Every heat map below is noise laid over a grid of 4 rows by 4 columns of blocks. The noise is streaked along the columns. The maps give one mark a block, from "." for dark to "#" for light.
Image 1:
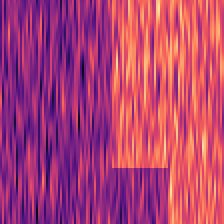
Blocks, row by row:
. . # #
. . # #
. . # #
. . . #
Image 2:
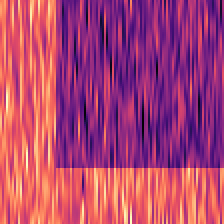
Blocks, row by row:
# . . .
# . . .
# . . .
# # # #
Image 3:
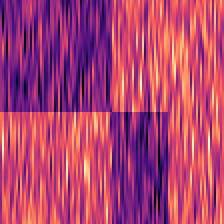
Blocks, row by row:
. . # #
. . # #
# # . #
# # . #
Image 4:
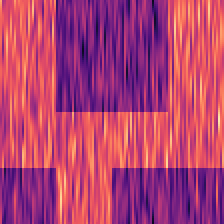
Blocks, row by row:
# . . #
# . . #
# # # #
. # . .
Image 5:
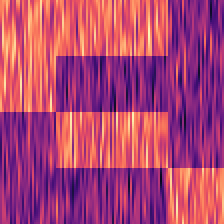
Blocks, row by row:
# # # .
# . . .
. # # .
. . . #
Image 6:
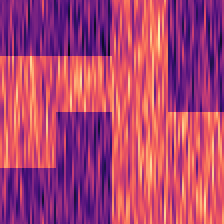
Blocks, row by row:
. . # .
# # # .
# . # #
. . # #
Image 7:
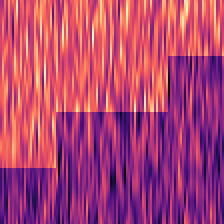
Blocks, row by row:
# # # #
# # # .
# . . .
. . . .
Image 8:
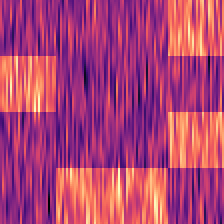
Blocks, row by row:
. . . #
# . . .
. . . #
. # # .
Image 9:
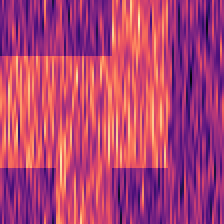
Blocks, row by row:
. . # .
# # # .
# # # .
. # . .
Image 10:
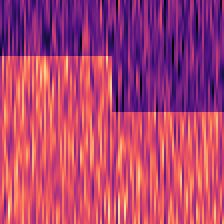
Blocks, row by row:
. . . .
# # . .
# # # #
# # # #
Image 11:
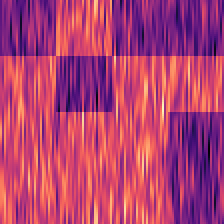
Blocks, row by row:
. # . .
# . # #
# # # .
# # # .
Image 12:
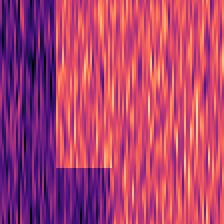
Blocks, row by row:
. # # #
. # # #
. # # #
. . # #
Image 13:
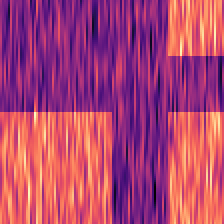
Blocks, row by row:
. . . #
. . . .
# # . #
# # . #
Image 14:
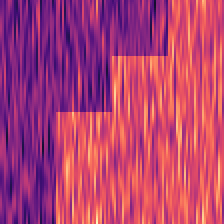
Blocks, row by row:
. . . #
. . # #
. # # #
. # # #
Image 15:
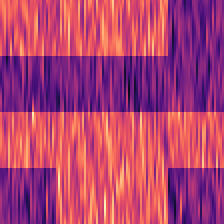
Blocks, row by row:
# # # .
. . . .
# # # #
. # # .
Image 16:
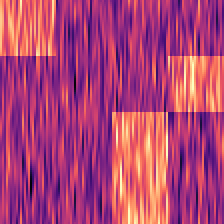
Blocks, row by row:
# . . .
. . . #
. . # .
. . # .
